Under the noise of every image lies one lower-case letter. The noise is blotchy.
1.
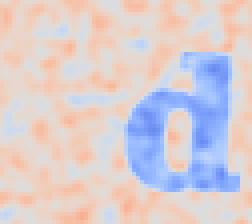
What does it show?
blue d
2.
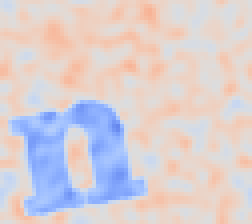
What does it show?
blue n
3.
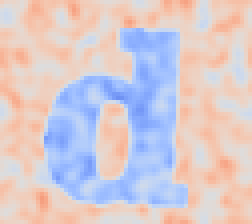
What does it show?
blue d
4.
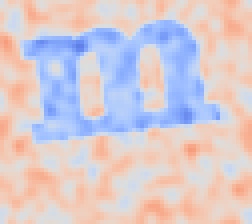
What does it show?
blue m
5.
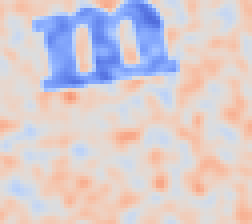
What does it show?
blue m
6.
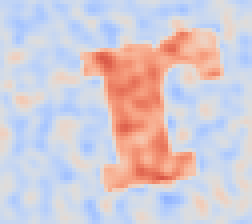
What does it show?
red r
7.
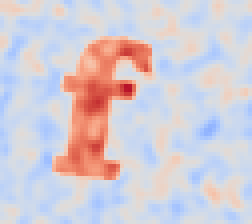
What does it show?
red f
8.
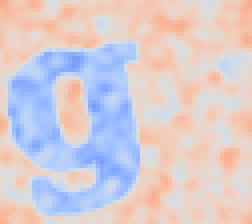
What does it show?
blue g
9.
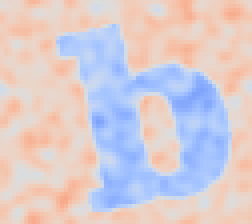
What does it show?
blue b
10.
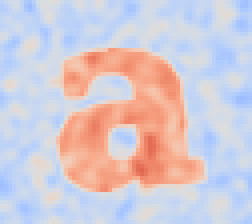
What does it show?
red a
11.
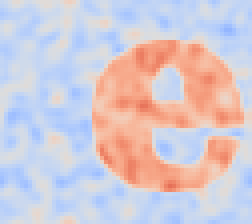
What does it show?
red e
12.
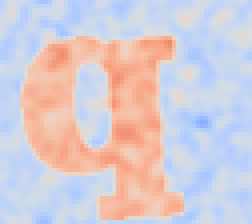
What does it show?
red q
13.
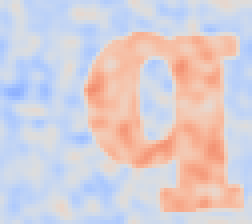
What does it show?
red q
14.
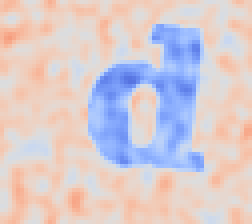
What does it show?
blue d
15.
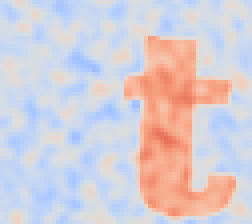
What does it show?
red t
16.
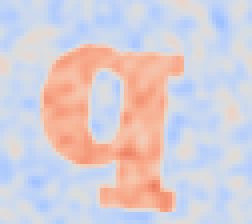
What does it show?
red q
